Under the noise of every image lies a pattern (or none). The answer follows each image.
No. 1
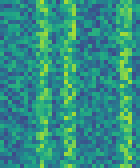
bands of columns
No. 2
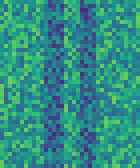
bands of columns
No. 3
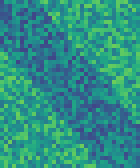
a diagonal band
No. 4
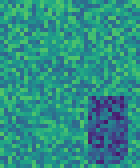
one block
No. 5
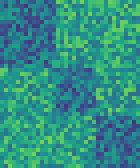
blocks along the diagonal
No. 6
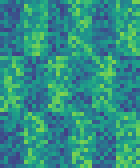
a checkerboard
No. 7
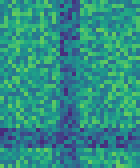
bands of rows crossing bands of columns
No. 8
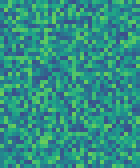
only noise
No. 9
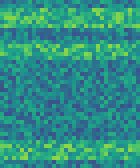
bands of rows
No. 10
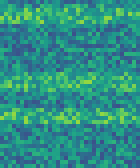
bands of rows
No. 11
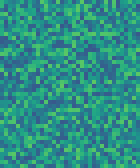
only noise
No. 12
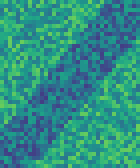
a diagonal band
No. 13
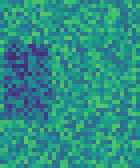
one block
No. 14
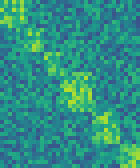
blocks along the diagonal
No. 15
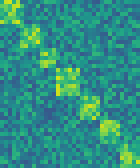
blocks along the diagonal
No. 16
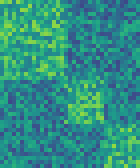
blocks along the diagonal
